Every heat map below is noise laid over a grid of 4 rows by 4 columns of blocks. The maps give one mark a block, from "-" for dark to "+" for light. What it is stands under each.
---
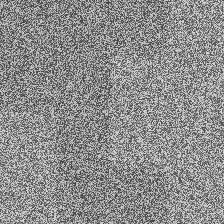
- - - +
- - + +
+ - + +
+ - - +
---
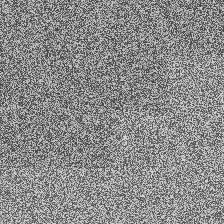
- - - -
- - - +
- - + +
+ + + +
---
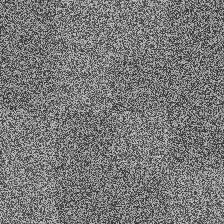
- + + -
- + - -
+ - + -
+ - - +
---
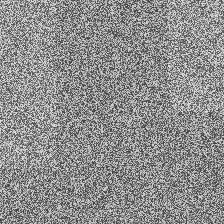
+ - - +
+ - - +
+ - - -
- - - -
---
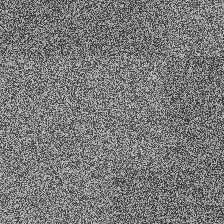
- - - +
+ + + -
+ + + -
+ + - -
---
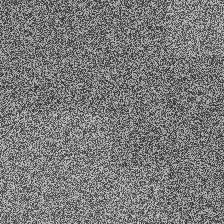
- - - +
- - - -
+ + - -
+ + + -
